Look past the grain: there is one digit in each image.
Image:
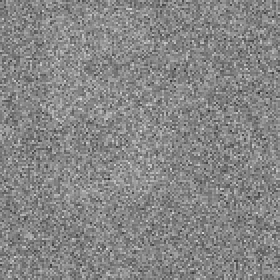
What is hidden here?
light 5
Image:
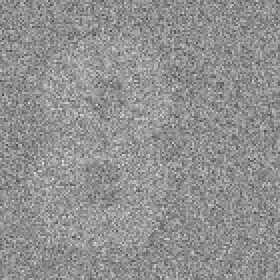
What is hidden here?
light 8
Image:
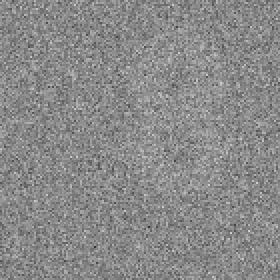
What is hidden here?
light 8
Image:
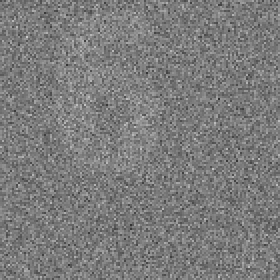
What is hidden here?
light 6
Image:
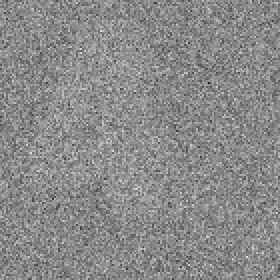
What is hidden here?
light 4
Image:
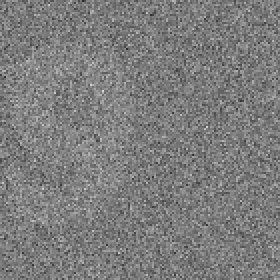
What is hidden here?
light 9
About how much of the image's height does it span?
two thirds
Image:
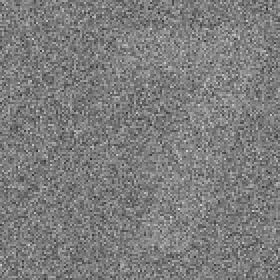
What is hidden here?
light 7
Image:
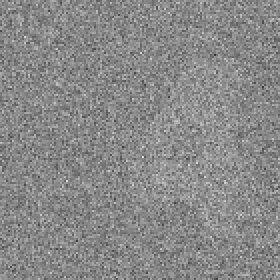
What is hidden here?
light 4
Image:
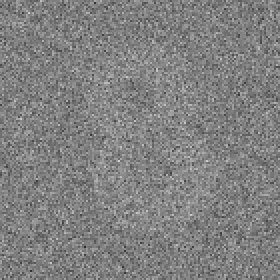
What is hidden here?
light 8
